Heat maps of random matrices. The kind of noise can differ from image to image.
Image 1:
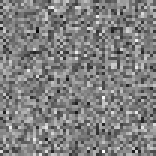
low rank plus noise
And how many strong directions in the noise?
five to eight
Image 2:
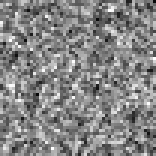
blotchy
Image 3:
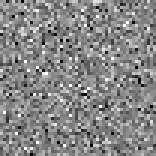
heavy tails
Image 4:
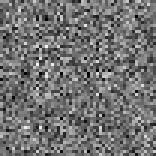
low rank plus noise
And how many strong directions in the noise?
one
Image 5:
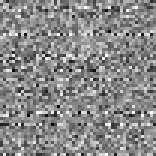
rows of uneven size
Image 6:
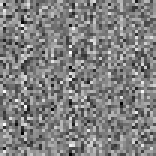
columns of uneven size
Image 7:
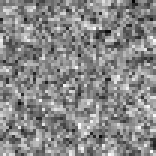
blotchy
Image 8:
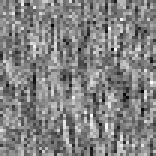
streaked along the columns
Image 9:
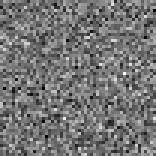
independent entries
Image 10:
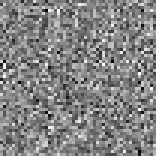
low rank plus noise
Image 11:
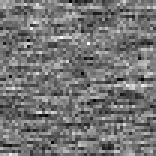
streaked along the rows
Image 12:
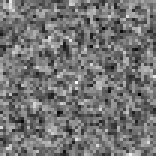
blotchy
